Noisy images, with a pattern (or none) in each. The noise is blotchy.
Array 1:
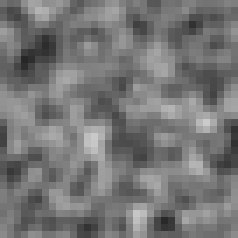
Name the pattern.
only noise
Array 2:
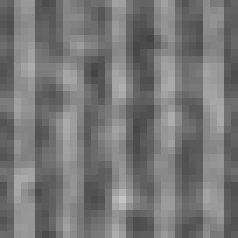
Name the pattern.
vertical stripes
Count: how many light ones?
5
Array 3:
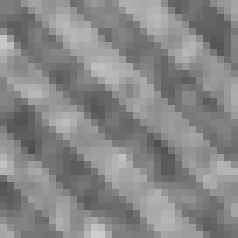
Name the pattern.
diagonal stripes
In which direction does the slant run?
top left to bottom right
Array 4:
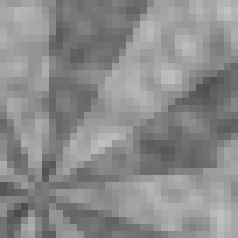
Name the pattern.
spokes from one point
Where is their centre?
bottom left
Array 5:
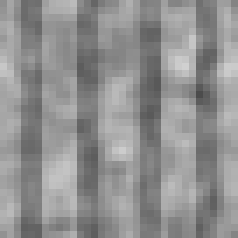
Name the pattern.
vertical stripes
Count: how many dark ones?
4
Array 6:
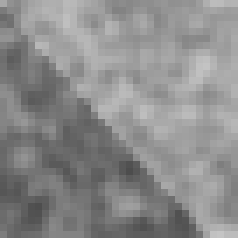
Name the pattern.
a sharp edge
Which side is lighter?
top right
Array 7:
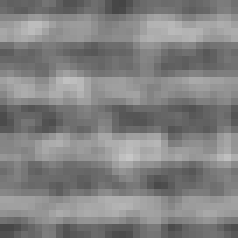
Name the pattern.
horizontal stripes
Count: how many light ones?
4
